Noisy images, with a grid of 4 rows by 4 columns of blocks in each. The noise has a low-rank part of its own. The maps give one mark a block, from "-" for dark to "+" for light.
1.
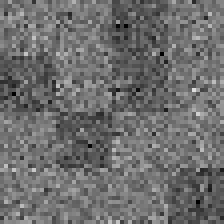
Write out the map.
++-+
-+-+
+-++
+++-
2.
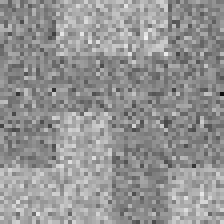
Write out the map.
-++-
----
-+--
++-+
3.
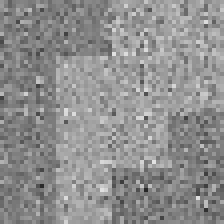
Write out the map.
--++
-+++
-++-
-+--
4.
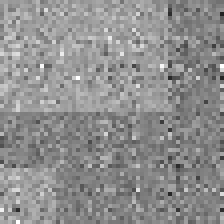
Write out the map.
+++-
+++-
----
+---
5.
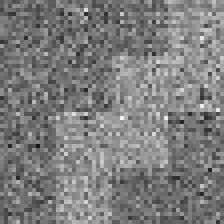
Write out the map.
---+
--++
-++-
-+--
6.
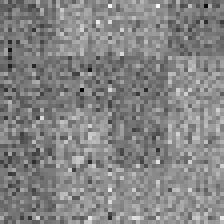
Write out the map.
-++-
---+
-+-+
-+++
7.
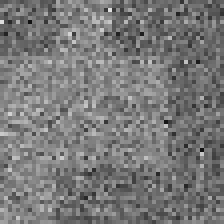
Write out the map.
-+--
+++-
+++-
+---
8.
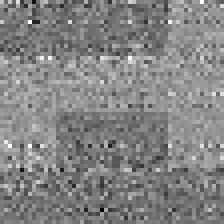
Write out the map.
---+
++++
+--+
----
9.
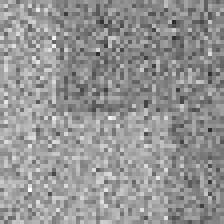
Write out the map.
+---
+---
+++-
+++-
